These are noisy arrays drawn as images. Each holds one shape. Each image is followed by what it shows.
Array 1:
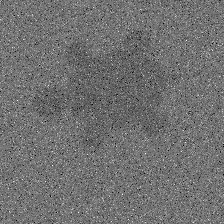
dark turtle
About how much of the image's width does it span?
two thirds
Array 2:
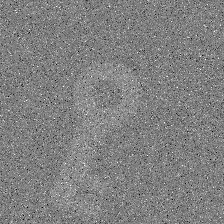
light key
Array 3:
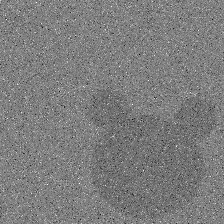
dark bear's head
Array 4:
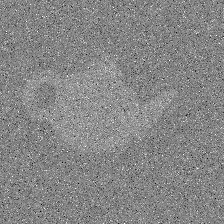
light teapot
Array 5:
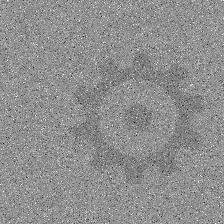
dark gear
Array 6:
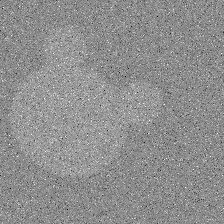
light bear's head
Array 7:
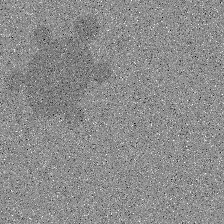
dark turtle
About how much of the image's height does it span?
half
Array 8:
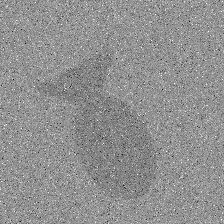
dark fish
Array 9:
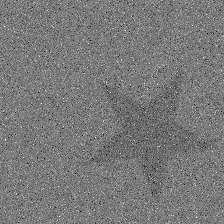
dark star
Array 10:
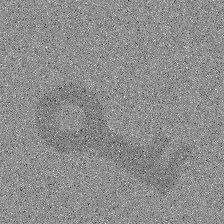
dark key
